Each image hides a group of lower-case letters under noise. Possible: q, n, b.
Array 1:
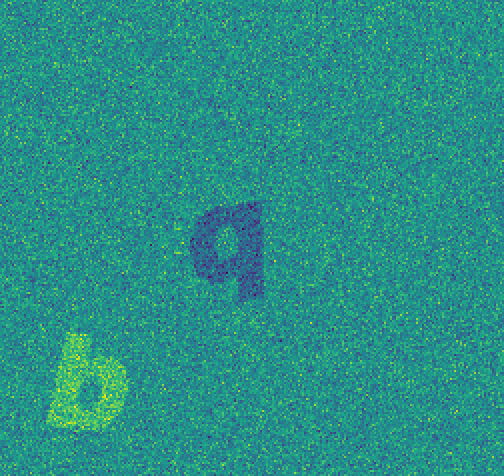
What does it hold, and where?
centre: dark q; bottom left: light b
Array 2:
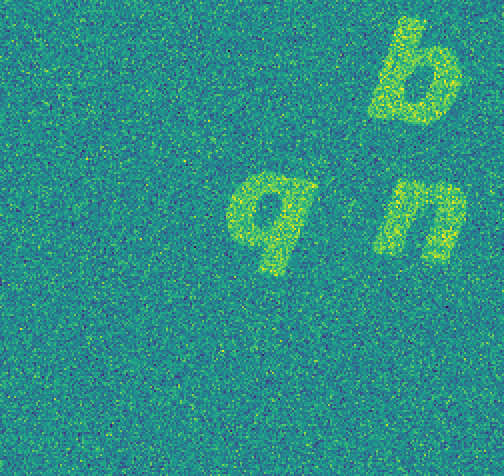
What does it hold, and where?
top right: light b; centre: light q; middle right: light n
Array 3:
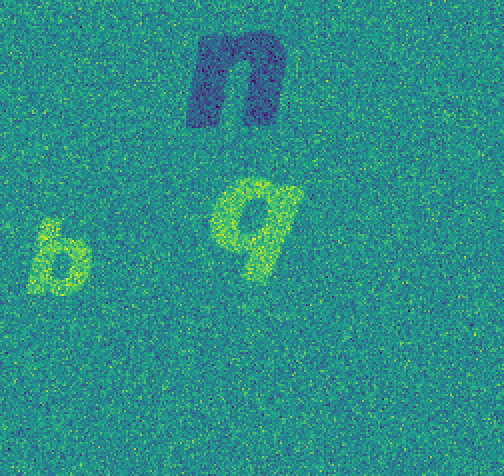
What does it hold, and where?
top middle: dark n; middle left: light b; centre: light q
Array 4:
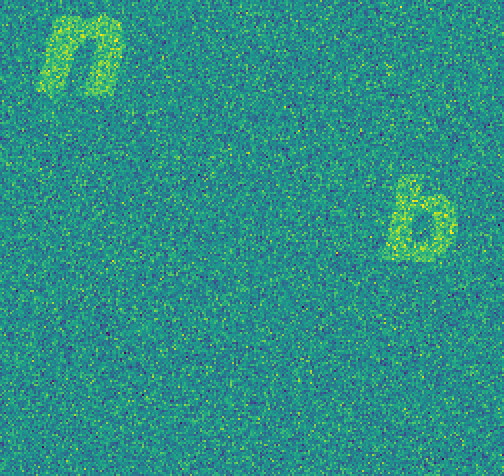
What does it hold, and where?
top left: light n; middle right: light b
